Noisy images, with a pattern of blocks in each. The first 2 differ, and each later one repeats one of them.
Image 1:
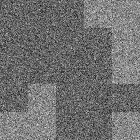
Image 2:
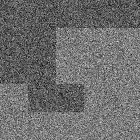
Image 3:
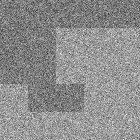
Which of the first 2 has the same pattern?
2
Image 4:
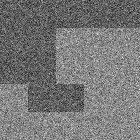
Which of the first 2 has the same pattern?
2
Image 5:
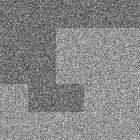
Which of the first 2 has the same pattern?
2
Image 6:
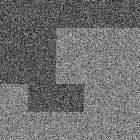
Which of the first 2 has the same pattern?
2
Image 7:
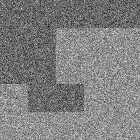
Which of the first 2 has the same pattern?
2
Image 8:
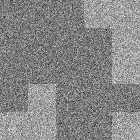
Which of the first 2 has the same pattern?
1
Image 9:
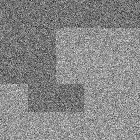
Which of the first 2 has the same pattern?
2
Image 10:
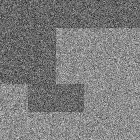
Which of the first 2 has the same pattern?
2
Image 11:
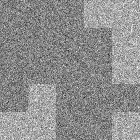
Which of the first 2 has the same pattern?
1
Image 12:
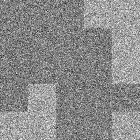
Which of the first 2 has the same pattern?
1
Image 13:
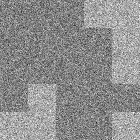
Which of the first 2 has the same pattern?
1
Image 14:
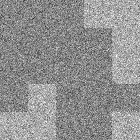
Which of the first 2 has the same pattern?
1
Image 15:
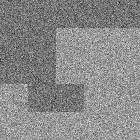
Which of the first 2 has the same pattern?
2
